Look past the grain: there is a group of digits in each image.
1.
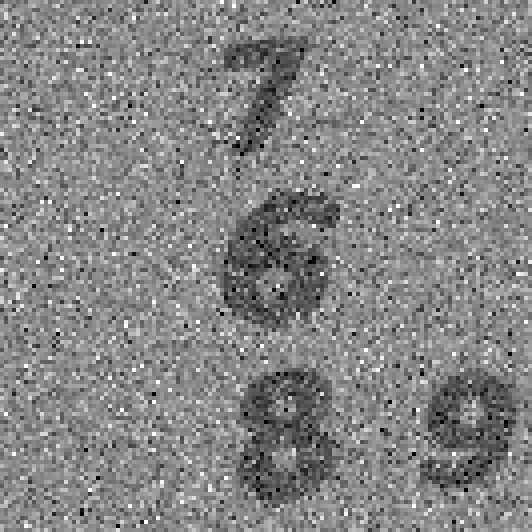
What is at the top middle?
7
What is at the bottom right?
9
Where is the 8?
bottom middle
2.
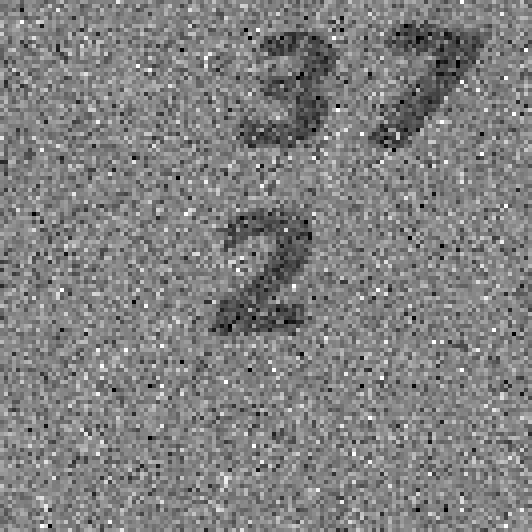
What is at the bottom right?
nothing
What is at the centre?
2
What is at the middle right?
nothing
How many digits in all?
3
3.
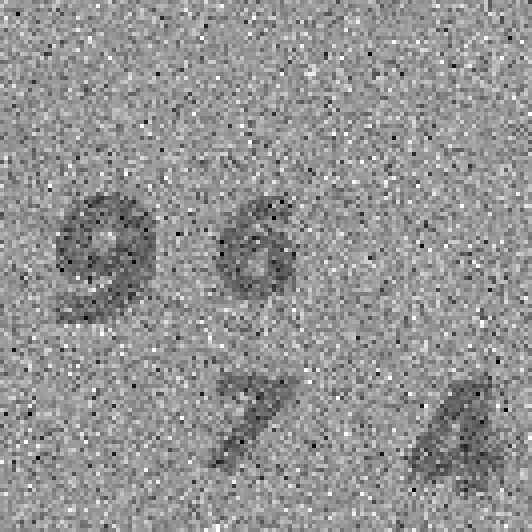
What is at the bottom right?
4
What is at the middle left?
9
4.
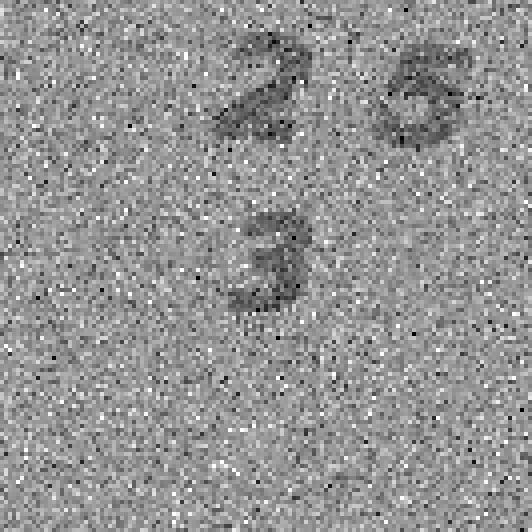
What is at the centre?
3
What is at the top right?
5
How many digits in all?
3
